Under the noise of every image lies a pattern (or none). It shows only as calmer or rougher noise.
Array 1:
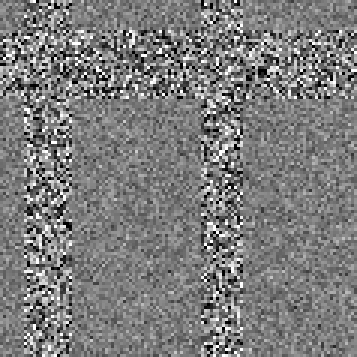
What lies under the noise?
bands of rows crossing bands of columns
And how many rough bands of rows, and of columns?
1 and 2
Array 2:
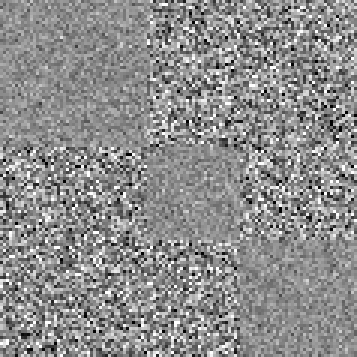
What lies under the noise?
blocks along the diagonal
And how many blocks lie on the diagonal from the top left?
3
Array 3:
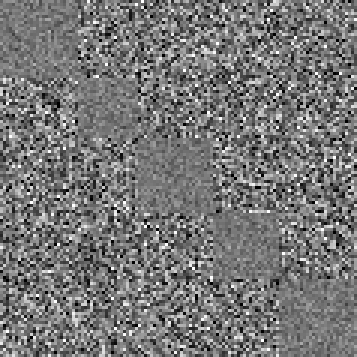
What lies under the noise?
blocks along the diagonal
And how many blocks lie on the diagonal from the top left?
5
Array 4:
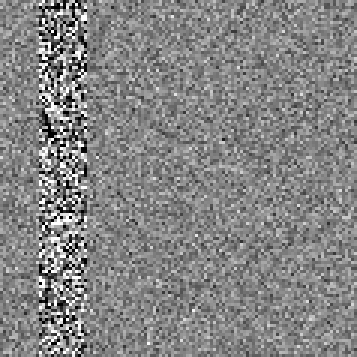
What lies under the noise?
one band of columns
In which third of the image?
left
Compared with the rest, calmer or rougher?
rougher
